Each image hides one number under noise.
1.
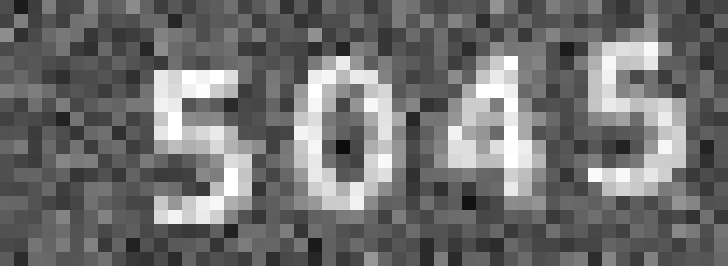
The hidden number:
5045
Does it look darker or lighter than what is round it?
lighter
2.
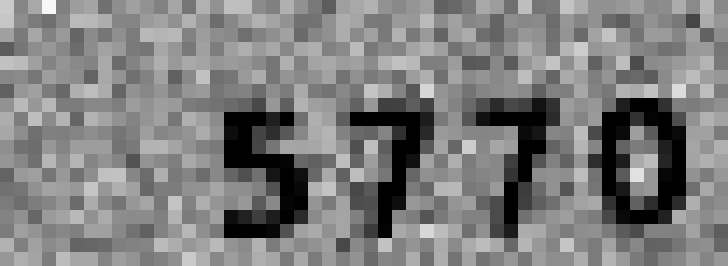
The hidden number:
5770
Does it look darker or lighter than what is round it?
darker
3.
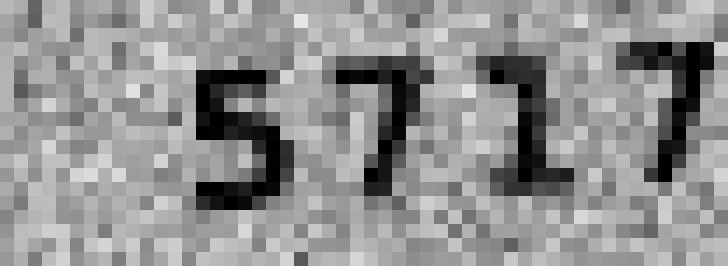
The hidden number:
5717
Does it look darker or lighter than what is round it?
darker
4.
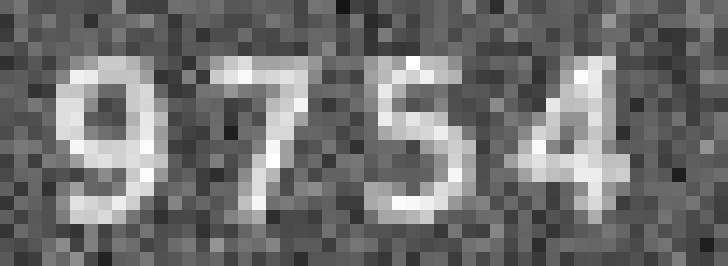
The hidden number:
9754
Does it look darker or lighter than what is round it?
lighter
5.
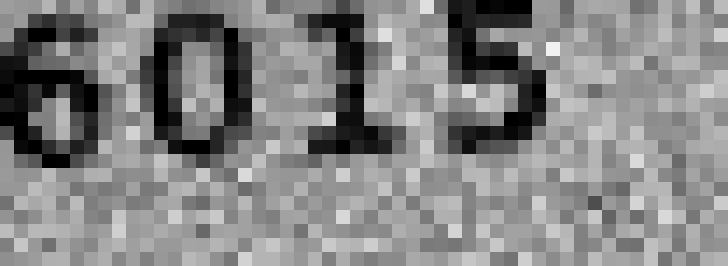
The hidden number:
6015
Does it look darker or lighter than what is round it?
darker
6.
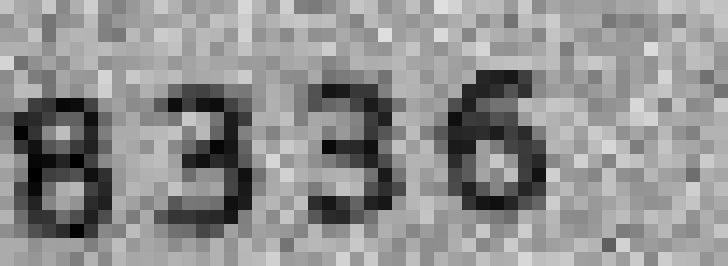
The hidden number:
8336
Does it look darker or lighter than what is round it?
darker
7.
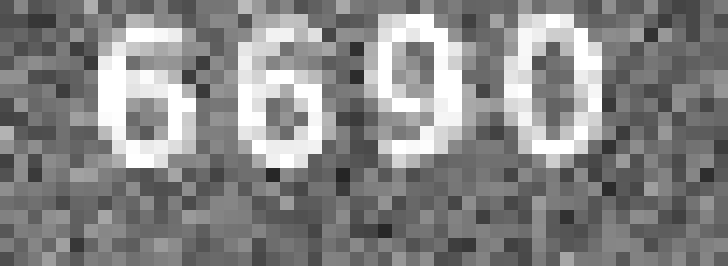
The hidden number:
6690
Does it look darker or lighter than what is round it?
lighter
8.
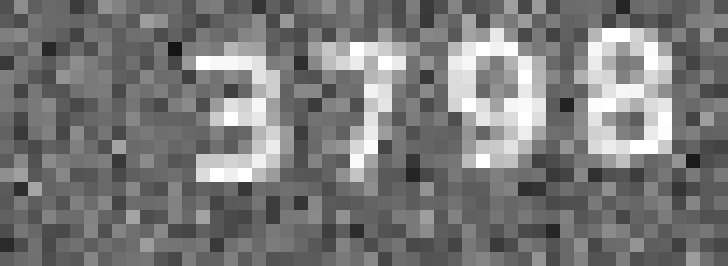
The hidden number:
3798
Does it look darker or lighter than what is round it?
lighter
